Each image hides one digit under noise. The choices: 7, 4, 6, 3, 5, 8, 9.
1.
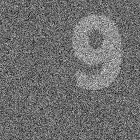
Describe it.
light 9
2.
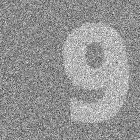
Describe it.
light 9
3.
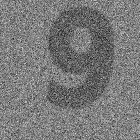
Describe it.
dark 9
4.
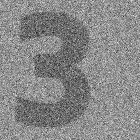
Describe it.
dark 3
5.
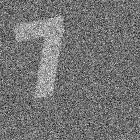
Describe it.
light 7
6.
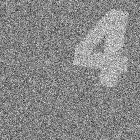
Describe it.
light 4
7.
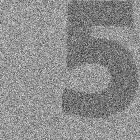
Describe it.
dark 5
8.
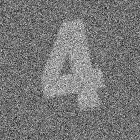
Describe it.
light 4
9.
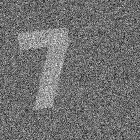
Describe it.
light 7
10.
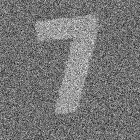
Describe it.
light 7
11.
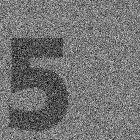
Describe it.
dark 5
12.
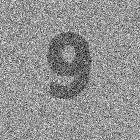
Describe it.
dark 9
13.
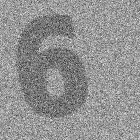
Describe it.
dark 6
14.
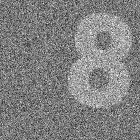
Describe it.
light 8
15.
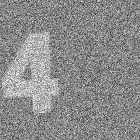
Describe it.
light 4
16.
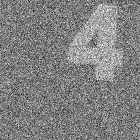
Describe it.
light 4
